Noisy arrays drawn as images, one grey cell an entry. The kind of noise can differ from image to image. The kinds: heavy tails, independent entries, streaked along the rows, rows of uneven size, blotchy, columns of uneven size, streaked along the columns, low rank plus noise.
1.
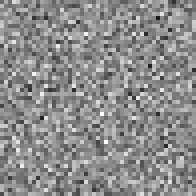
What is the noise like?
independent entries
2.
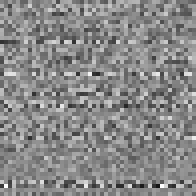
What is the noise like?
rows of uneven size
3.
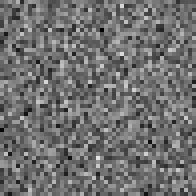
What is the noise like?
independent entries
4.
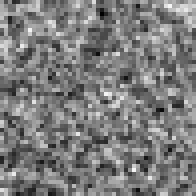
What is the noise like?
blotchy
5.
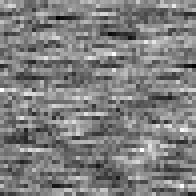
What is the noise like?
streaked along the rows
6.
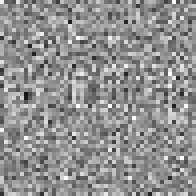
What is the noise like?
low rank plus noise
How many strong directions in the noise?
three or four
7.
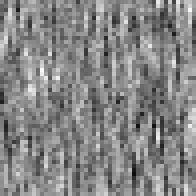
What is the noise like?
streaked along the columns
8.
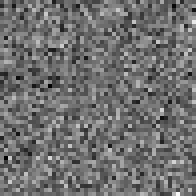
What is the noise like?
independent entries
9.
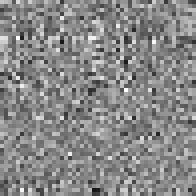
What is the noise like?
low rank plus noise
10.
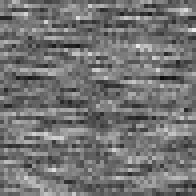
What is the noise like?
streaked along the rows
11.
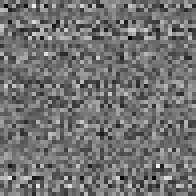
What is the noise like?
rows of uneven size
